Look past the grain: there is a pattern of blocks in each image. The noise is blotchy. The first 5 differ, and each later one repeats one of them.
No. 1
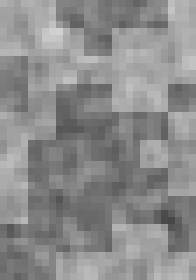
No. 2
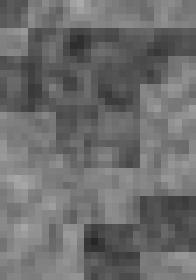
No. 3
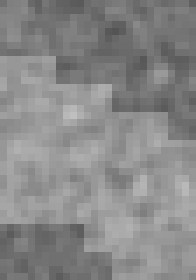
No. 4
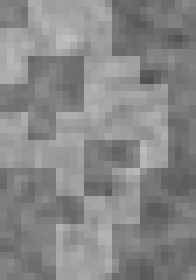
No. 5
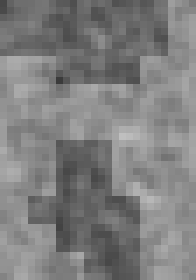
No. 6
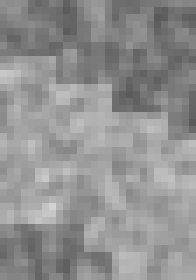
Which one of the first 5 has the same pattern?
3
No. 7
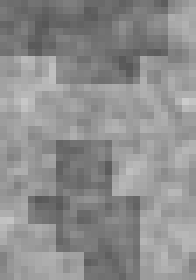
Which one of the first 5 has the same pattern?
5
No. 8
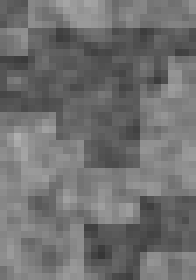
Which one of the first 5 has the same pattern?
2
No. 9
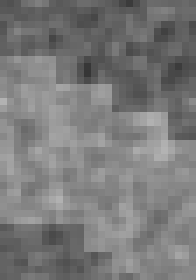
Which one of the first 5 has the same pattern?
3
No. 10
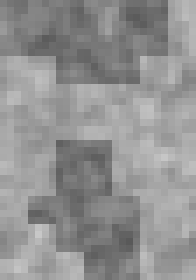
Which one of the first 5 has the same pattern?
5
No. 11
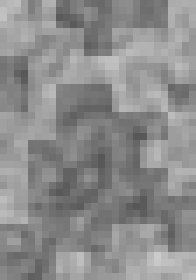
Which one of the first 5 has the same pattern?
1
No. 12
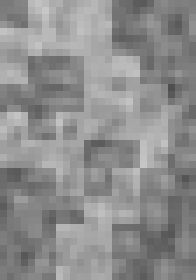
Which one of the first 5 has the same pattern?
4
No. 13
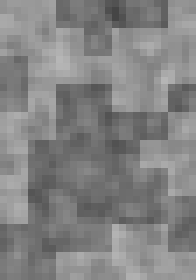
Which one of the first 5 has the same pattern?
1
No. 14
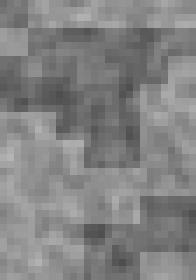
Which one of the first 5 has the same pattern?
2
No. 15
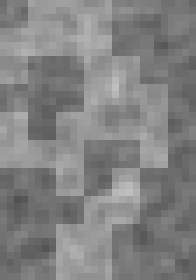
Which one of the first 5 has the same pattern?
4
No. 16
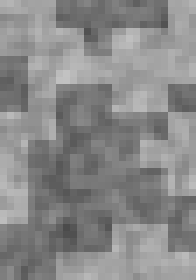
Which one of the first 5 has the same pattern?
1
